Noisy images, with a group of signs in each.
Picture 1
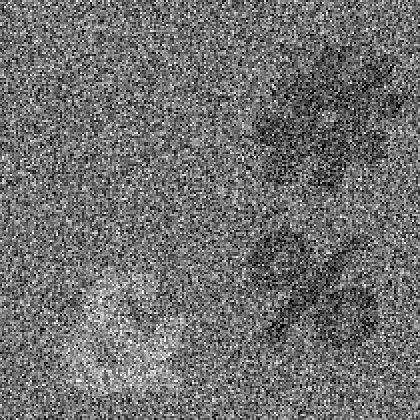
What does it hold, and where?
top right: dark hash sign; bottom left: light ampersand; bottom right: dark percent sign
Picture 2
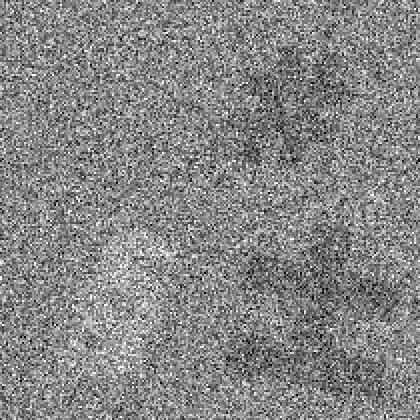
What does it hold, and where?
top right: dark hash sign; bottom left: light section sign; bottom right: dark plus-minus sign
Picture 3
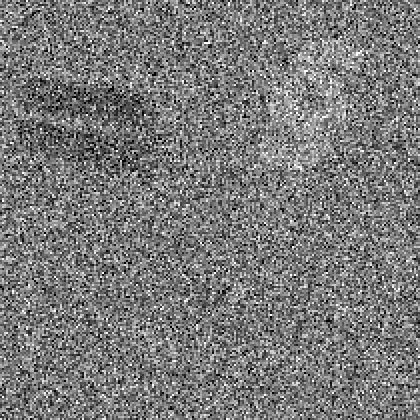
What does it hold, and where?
top left: dark equals sign; top right: light section sign
